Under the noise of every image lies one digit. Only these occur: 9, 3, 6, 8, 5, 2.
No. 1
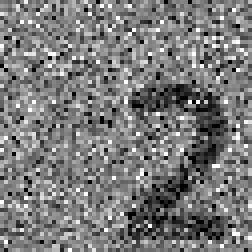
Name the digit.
2
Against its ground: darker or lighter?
darker
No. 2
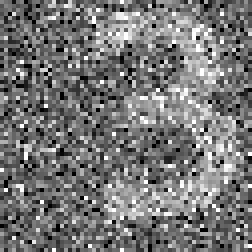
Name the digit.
3
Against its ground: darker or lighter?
lighter
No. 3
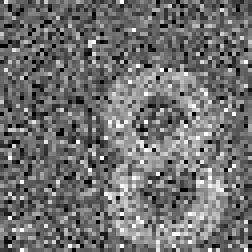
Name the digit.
8
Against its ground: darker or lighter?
lighter
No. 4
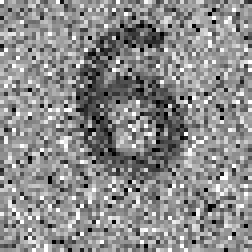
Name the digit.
6
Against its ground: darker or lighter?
darker
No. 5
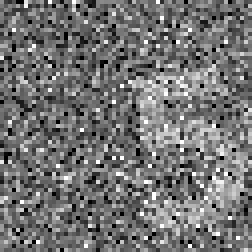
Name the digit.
5
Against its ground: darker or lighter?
lighter
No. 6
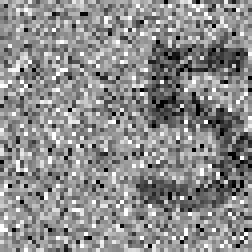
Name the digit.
5
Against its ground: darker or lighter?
darker
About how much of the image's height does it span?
two thirds
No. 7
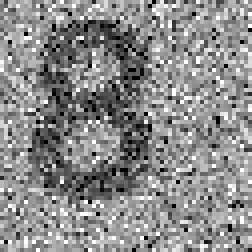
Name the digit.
8
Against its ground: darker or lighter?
darker
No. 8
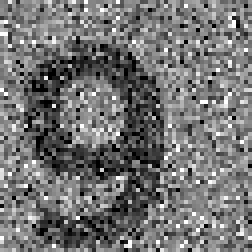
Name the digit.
9
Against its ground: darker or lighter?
darker
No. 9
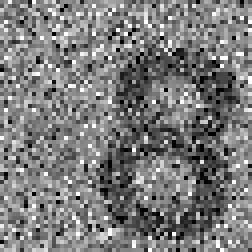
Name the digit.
8
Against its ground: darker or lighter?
darker
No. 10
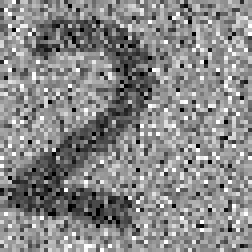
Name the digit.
2
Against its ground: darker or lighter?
darker
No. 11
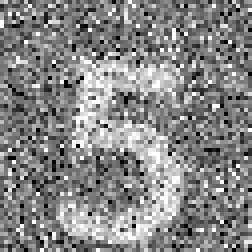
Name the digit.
5
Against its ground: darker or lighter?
lighter
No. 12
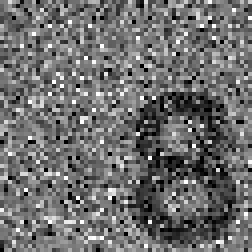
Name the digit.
8
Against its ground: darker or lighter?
darker
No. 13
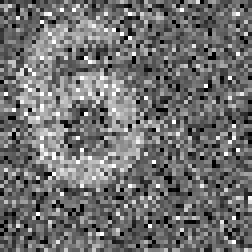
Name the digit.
6
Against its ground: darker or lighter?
lighter
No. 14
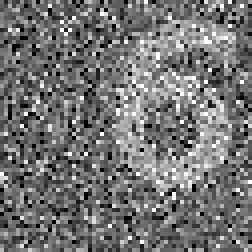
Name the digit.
6
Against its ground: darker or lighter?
lighter
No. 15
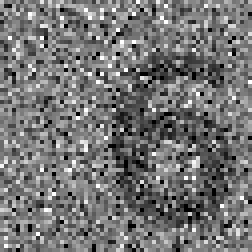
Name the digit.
6
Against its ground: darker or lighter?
darker
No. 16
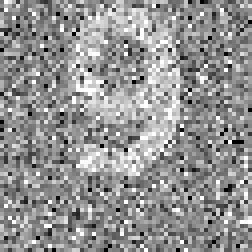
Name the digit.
9
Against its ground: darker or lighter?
lighter
